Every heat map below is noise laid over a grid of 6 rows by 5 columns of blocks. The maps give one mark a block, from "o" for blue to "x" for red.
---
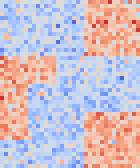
oooxx
oooxx
xxooo
xoooo
xooxx
oooxx
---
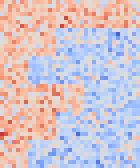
xxxxx
xxooo
xoooo
xxxoo
xxooo
xoooo
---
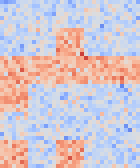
ooooo
ooxoo
xxxxx
xoooo
ooooo
xoxoo
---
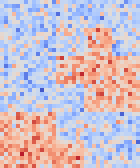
ooooo
oooxo
ooxxx
oooxx
xxooo
xxxoo
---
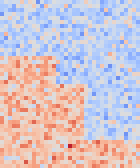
ooooo
ooooo
xxooo
xxxoo
xxxoo
xxxxx
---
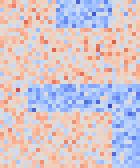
xxoox
xxxxx
xxxxx
xoooo
xxxxo
xxxxo
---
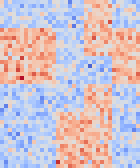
oooxo
xxoxx
xxoox
oooxo
ooxxo
ooxxo
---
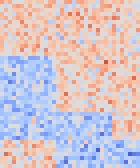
xxxxx
xxxxx
ooxxx
ooxxx
oooox
xxooo
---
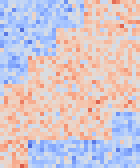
oooxx
ooxxx
oxxxx
xxxxx
xxxxo
xoooo
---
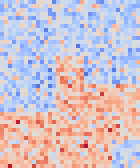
ooooo
ooooo
ooxoo
ooxxx
xxxxx
xxxxo
